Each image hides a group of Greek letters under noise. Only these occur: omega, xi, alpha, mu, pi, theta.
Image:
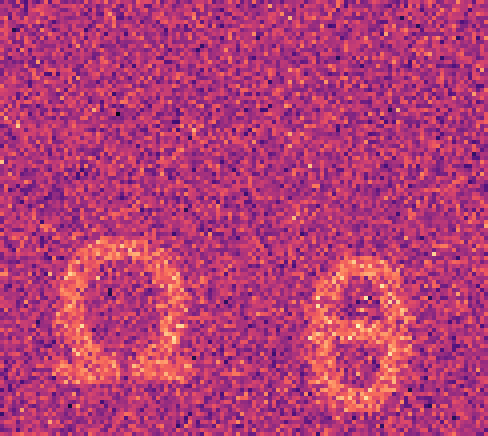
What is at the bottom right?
theta
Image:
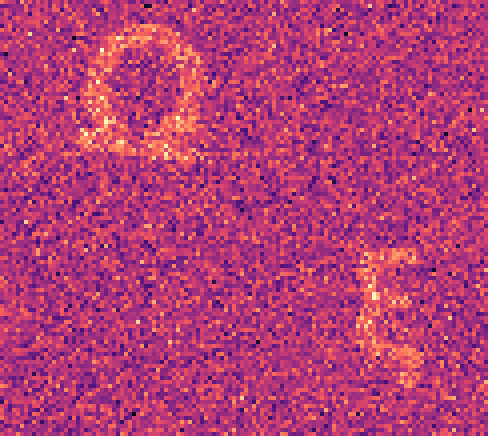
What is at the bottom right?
xi
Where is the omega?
top left
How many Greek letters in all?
2
